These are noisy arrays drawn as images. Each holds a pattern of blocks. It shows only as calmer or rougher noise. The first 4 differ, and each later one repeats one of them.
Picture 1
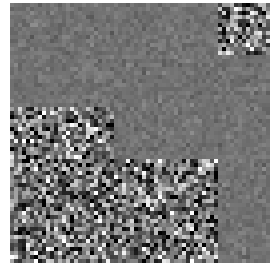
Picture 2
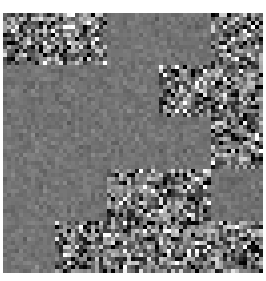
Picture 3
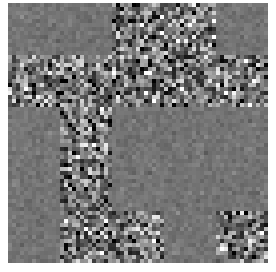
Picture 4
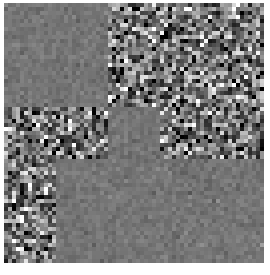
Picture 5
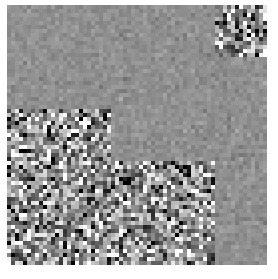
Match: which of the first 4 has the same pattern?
1
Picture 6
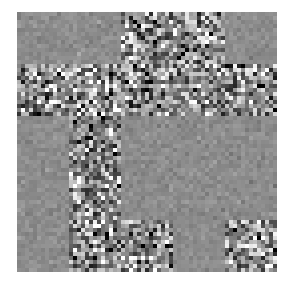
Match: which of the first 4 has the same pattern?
3
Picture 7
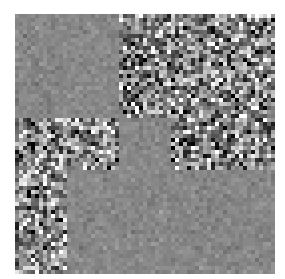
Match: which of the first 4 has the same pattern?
4
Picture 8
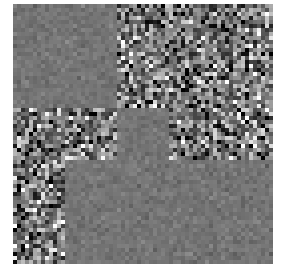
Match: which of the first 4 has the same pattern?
4
